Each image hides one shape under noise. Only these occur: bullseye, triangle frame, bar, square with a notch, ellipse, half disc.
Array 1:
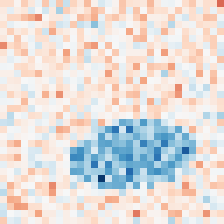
blue ellipse
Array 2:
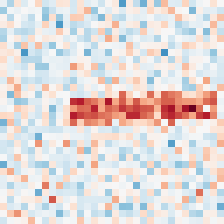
red bar
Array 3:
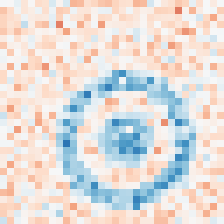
blue bullseye
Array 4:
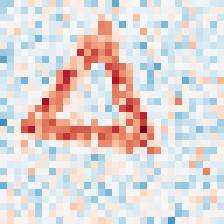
red triangle frame
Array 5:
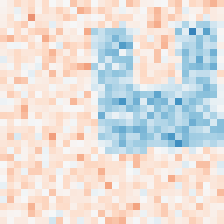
blue square with a notch
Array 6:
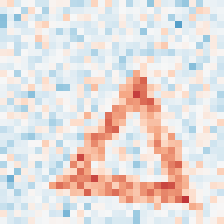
red triangle frame
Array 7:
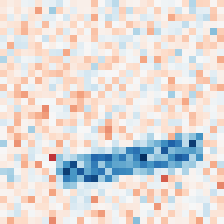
blue bar
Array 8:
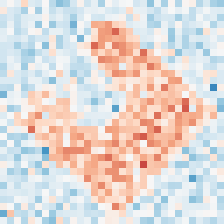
red square with a notch
